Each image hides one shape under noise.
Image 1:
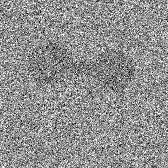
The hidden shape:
dumbbell
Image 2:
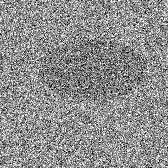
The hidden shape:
ellipse
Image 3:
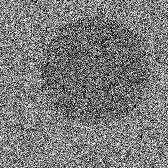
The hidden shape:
disc
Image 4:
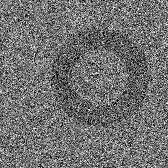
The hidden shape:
ring
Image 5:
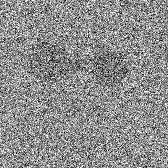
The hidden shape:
dumbbell
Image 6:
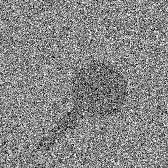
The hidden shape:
lollipop
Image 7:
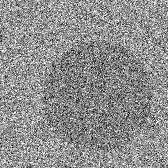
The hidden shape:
disc
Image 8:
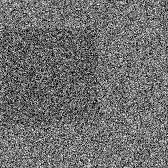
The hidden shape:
square
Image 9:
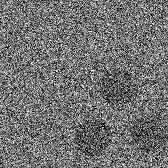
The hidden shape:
three dots
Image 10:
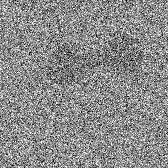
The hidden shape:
dumbbell
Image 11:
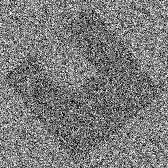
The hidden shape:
square with a notch
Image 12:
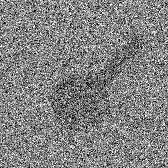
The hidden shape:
lollipop
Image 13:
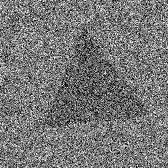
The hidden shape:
triangle
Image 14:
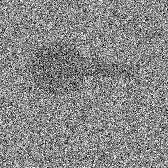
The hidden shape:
lollipop
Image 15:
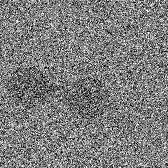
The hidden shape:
dumbbell
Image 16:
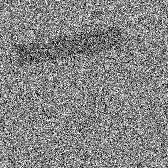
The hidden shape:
bar
